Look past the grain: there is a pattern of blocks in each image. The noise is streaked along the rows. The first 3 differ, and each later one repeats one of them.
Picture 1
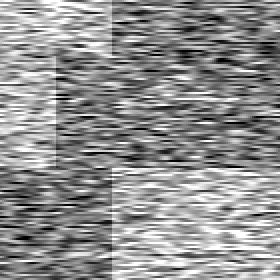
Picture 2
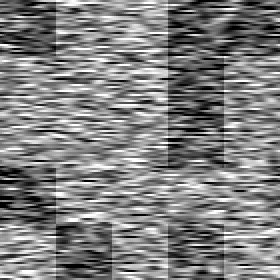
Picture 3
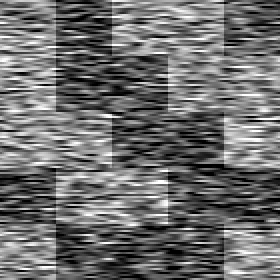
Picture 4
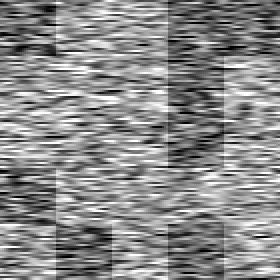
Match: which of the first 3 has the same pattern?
2
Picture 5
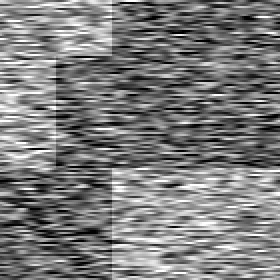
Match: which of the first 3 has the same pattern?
1
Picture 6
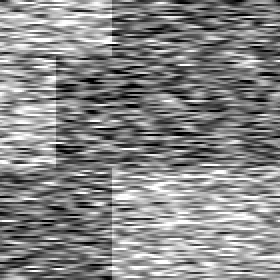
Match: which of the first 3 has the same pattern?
1
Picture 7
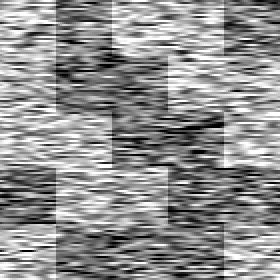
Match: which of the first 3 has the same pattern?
3
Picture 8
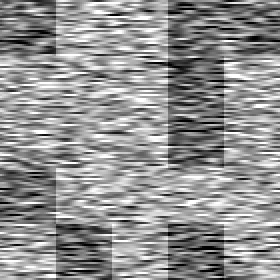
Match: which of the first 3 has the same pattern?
2
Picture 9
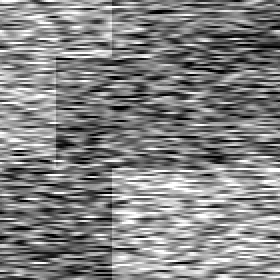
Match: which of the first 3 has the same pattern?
1
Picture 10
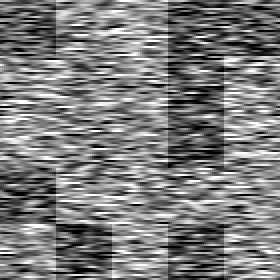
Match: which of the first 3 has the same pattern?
2
